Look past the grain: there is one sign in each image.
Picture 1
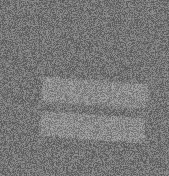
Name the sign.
equals sign
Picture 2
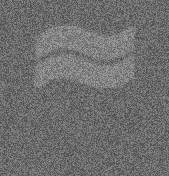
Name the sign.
approximately sign
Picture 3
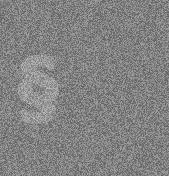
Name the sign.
section sign
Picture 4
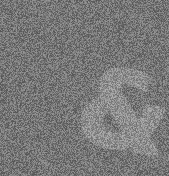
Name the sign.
ampersand
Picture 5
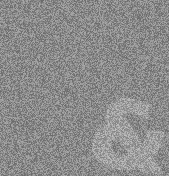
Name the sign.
ampersand
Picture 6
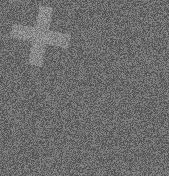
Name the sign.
plus sign
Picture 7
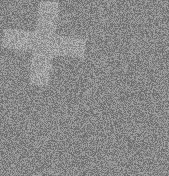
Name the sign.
plus sign
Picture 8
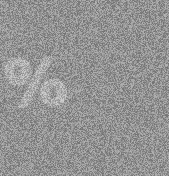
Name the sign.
percent sign
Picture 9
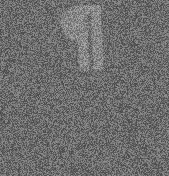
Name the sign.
pilcrow
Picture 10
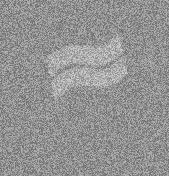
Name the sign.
approximately sign
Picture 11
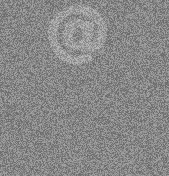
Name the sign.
at sign
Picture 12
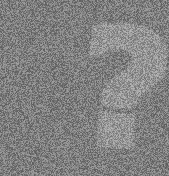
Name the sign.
question mark
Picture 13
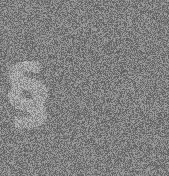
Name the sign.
section sign
